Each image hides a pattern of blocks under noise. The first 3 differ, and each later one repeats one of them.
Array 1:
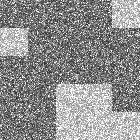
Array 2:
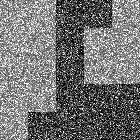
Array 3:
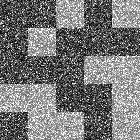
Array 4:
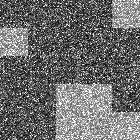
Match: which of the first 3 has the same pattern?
1
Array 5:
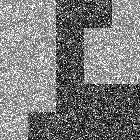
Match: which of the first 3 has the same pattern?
2
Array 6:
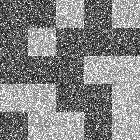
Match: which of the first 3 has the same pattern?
3
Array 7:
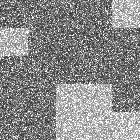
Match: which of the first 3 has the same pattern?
1
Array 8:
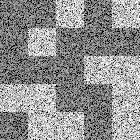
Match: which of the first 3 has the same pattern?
3
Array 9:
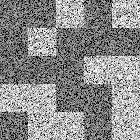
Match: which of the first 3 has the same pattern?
3
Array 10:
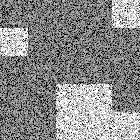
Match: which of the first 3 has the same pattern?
1
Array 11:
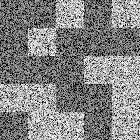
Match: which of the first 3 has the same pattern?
3
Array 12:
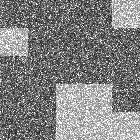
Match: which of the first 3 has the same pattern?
1
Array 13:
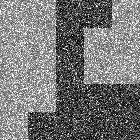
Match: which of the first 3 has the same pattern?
2
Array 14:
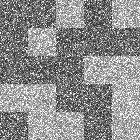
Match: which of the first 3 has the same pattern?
3
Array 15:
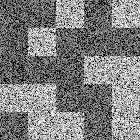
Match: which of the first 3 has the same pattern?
3
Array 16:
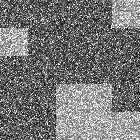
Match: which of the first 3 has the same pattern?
1
